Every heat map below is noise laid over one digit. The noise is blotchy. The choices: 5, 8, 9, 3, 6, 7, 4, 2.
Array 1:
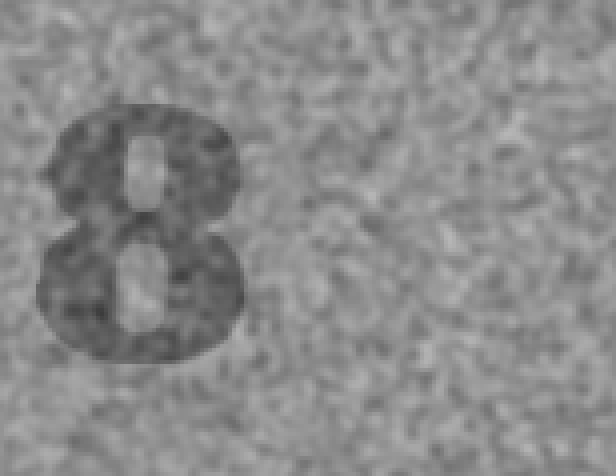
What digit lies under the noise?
8
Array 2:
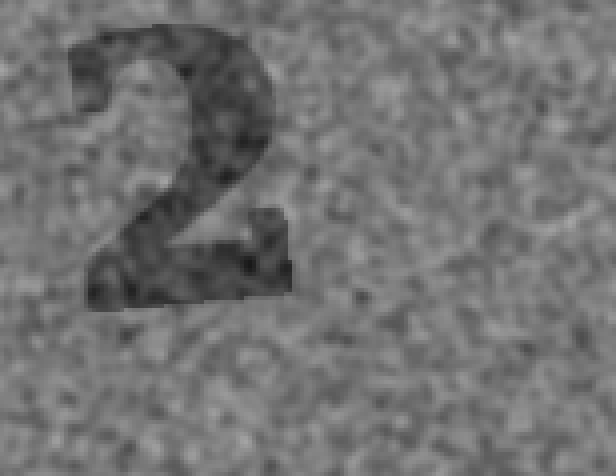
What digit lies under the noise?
2
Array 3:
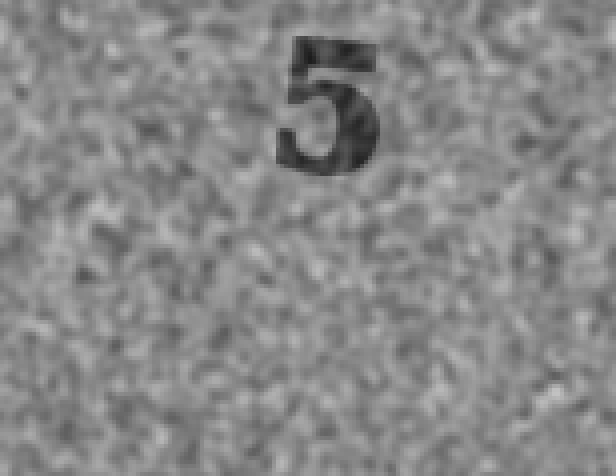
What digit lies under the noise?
5
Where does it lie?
top middle
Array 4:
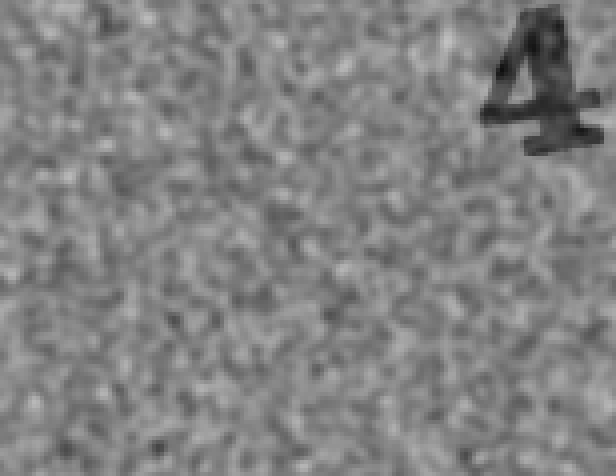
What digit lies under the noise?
4
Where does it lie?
top right
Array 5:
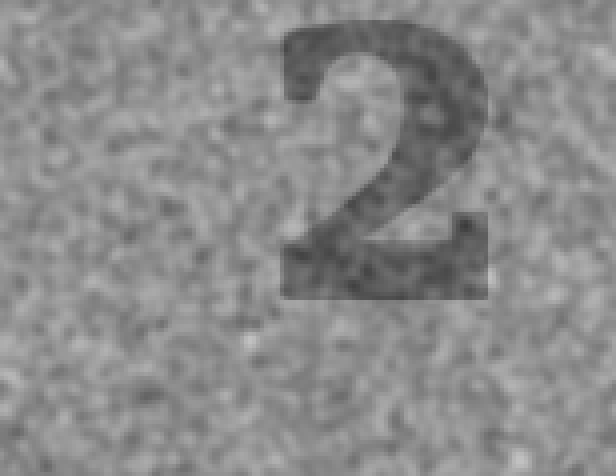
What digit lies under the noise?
2
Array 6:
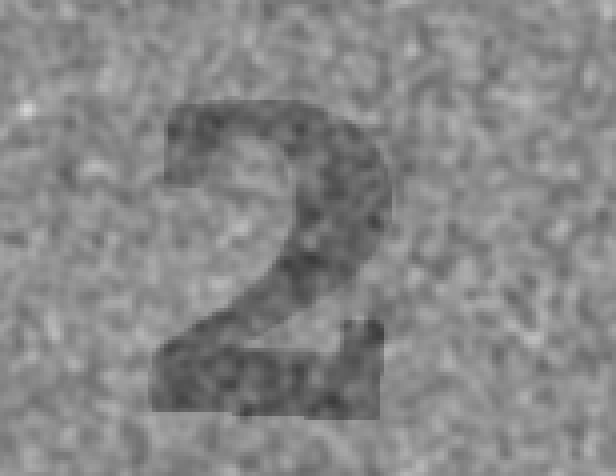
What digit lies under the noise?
2
